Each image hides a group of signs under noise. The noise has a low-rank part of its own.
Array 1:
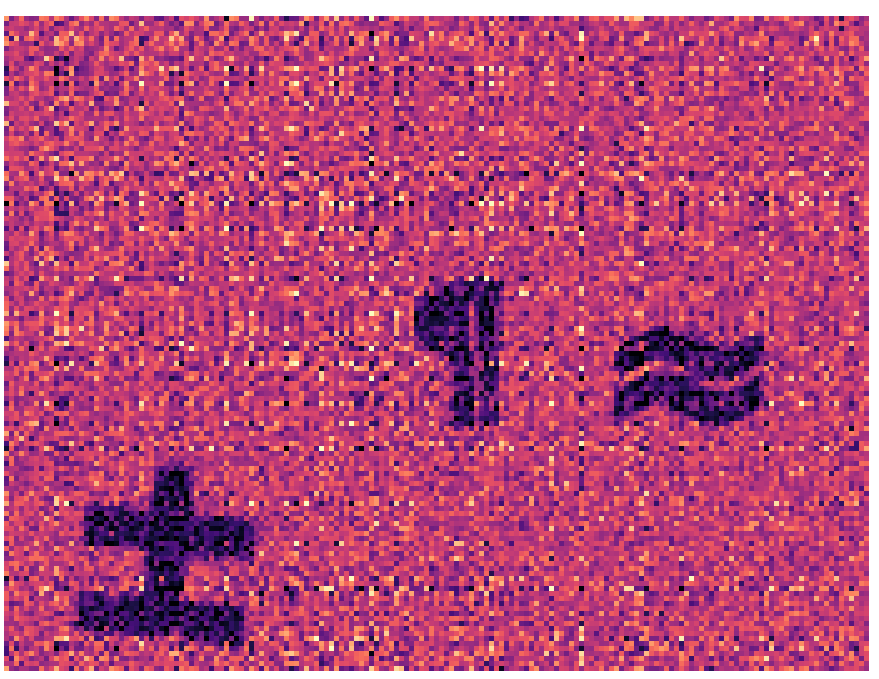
centre: dark pilcrow; middle right: dark approximately sign; bottom left: dark plus-minus sign
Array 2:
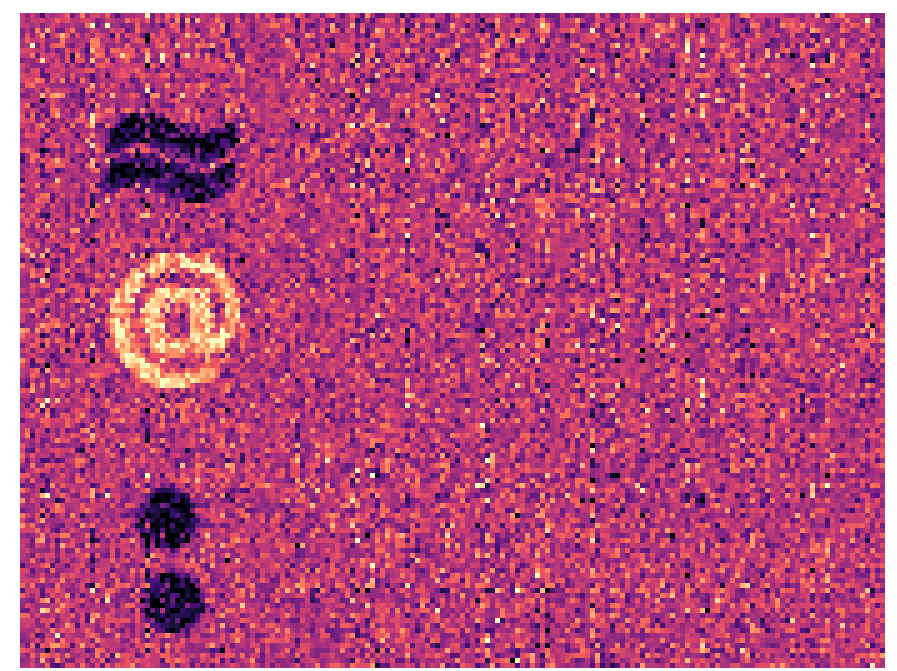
top left: dark approximately sign; middle left: light at sign; bottom left: dark colon
